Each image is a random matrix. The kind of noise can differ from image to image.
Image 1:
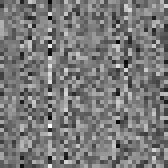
columns of uneven size
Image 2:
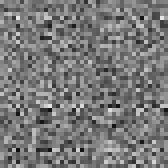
low rank plus noise
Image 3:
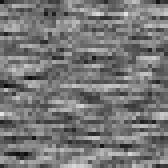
streaked along the rows
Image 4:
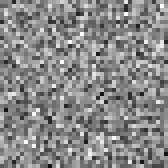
independent entries
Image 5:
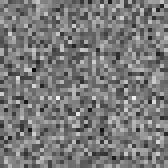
independent entries
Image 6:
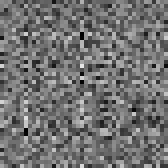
low rank plus noise
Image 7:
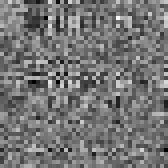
low rank plus noise
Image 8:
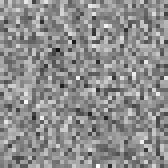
independent entries
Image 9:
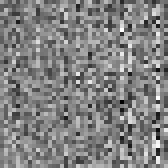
columns of uneven size
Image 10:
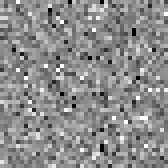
heavy tails
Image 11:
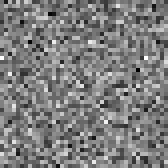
independent entries
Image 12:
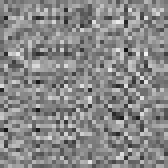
low rank plus noise
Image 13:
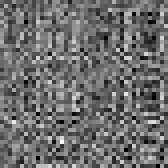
low rank plus noise
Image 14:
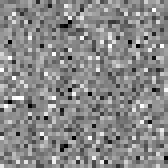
heavy tails
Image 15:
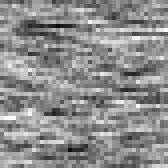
streaked along the rows
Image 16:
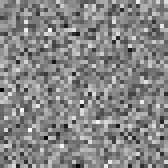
independent entries
